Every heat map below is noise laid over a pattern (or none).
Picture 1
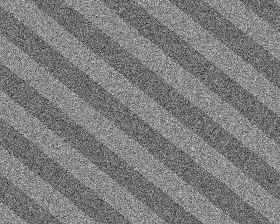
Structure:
diagonal stripes
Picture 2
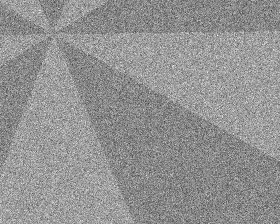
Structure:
spokes from one point
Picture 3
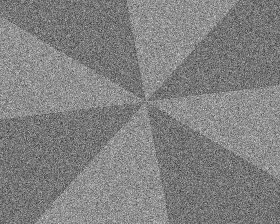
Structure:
spokes from one point
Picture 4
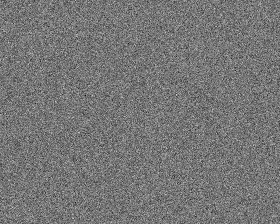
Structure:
only noise
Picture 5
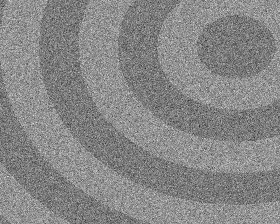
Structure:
rings round one point
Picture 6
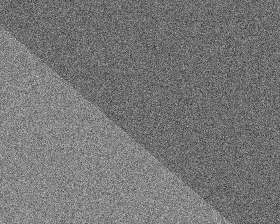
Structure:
a sharp edge
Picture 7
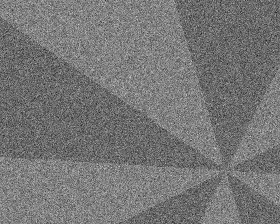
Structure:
spokes from one point
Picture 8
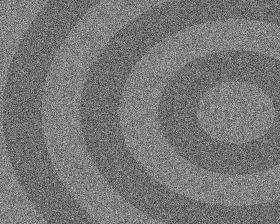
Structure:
rings round one point
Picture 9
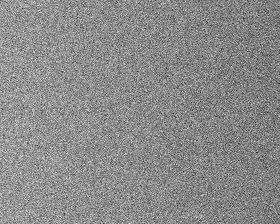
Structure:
a smooth slope
